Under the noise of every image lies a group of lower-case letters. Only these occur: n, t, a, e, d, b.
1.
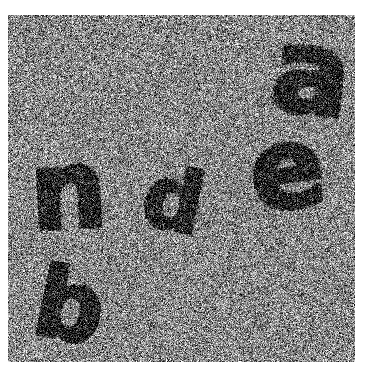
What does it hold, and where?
top right: a; middle left: n; centre: d; middle right: e; bottom left: b
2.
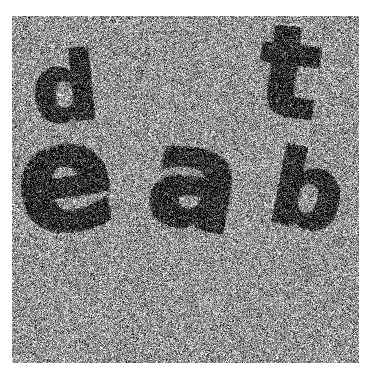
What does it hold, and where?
top left: d; top right: t; middle left: e; centre: a; middle right: b
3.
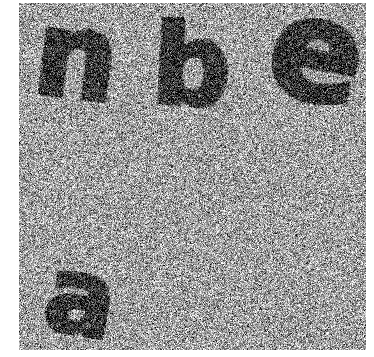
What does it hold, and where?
top left: n; top middle: b; top right: e; bottom left: a
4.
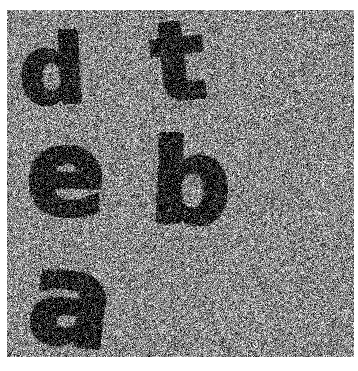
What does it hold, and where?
top left: d; top middle: t; middle left: e; centre: b; bottom left: a
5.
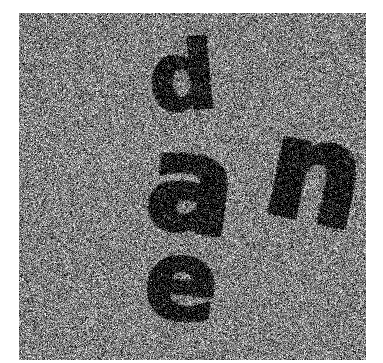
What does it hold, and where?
top middle: d; centre: a; middle right: n; bottom middle: e
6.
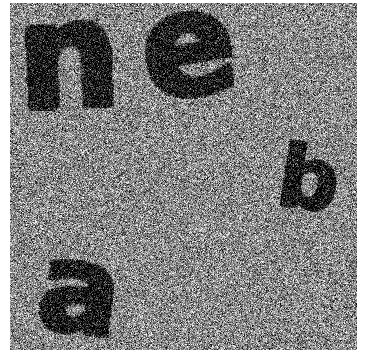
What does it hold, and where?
top left: n; top middle: e; middle right: b; bottom left: a
